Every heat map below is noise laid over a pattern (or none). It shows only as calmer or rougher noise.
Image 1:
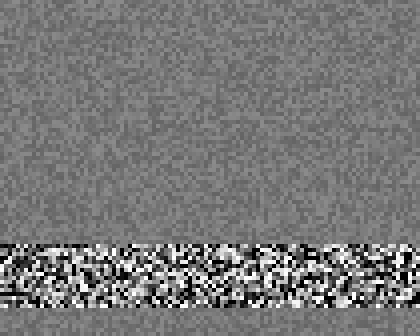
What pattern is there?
one band of rows
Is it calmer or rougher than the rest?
rougher
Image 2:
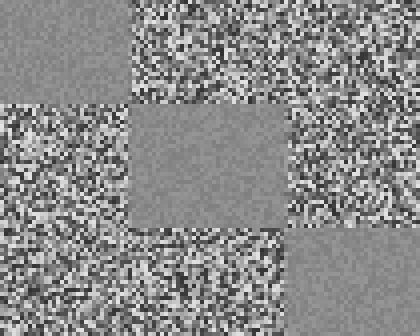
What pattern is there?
blocks along the diagonal
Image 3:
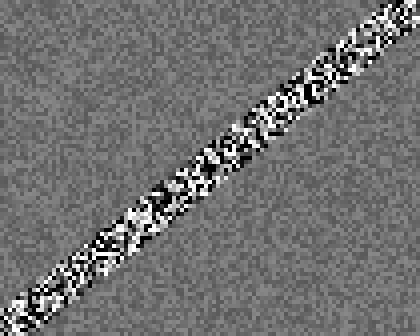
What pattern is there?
a diagonal band
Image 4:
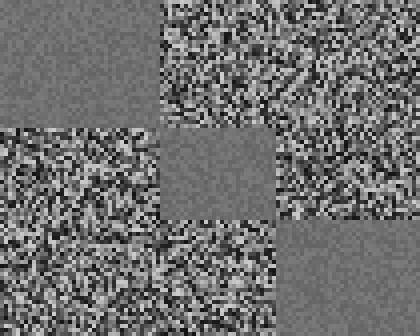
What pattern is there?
blocks along the diagonal
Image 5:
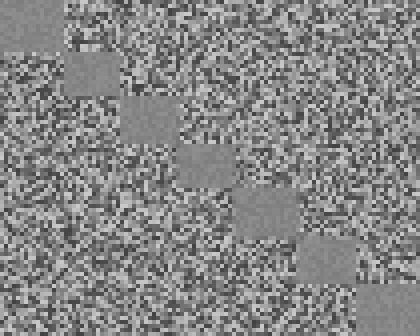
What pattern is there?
blocks along the diagonal
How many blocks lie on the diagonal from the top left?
7
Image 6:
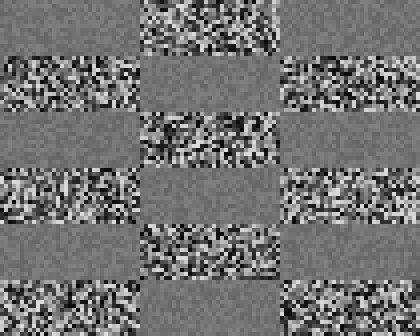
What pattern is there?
a checkerboard
